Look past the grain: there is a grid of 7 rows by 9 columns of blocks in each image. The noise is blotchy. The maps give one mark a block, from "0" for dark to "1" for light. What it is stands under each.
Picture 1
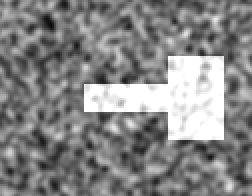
000000000
000000000
000000110
000111110
000000110
000000000
000000000
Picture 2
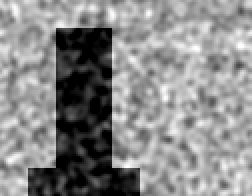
111111111
110011111
110011111
110011111
110011111
110011111
100001111
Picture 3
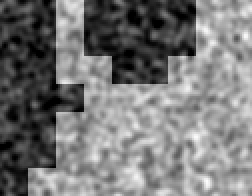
001000011
001000011
001100111
000111111
001111111
001111111
011111111
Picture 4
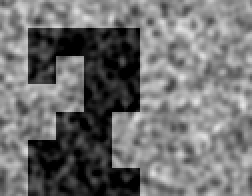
111111111
100001111
101001111
111001111
110011111
100011111
100001111
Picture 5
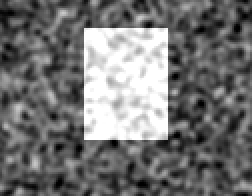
000000000
000111000
000111000
000111000
000111000
000000000
000000000
